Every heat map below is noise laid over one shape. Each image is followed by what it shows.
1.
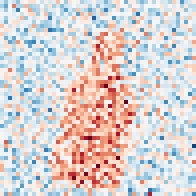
bottle
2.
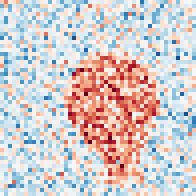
light bulb
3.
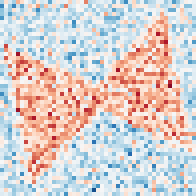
bow tie
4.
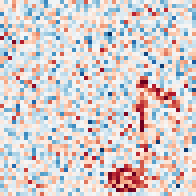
musical note
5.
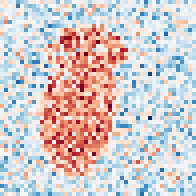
footprint
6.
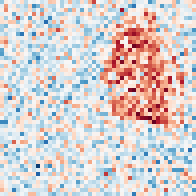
chess knight
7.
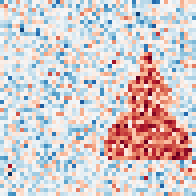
chess pawn
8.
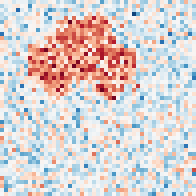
car
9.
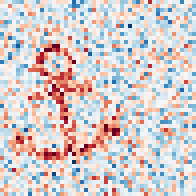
anchor
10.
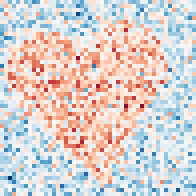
heart
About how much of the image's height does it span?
nearly all
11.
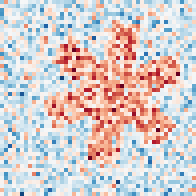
asterisk
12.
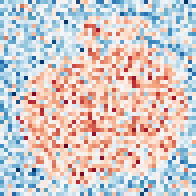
apple
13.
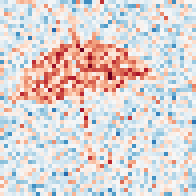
umbrella
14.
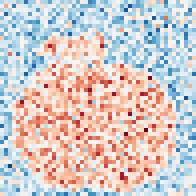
apple
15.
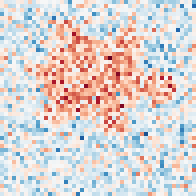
turtle
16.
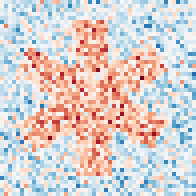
asterisk
